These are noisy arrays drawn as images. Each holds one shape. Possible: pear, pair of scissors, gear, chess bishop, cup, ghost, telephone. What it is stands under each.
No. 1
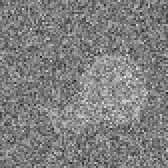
light pear
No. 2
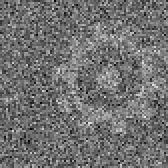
light gear
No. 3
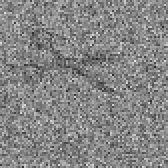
dark pair of scissors
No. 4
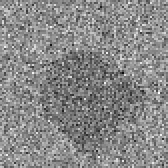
dark ghost
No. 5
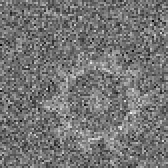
light gear
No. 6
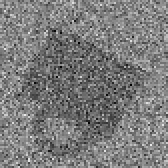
dark cup
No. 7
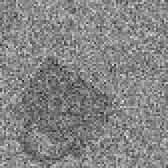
dark cup
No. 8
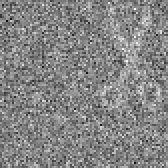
light pair of scissors
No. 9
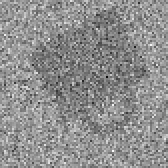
dark cup
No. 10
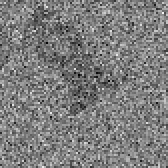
dark chess bishop
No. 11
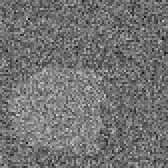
light ghost
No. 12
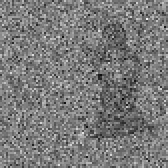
dark chess bishop
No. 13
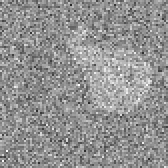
light pear
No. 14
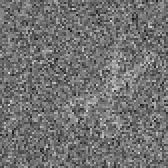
light pair of scissors
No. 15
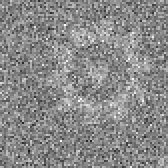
light gear
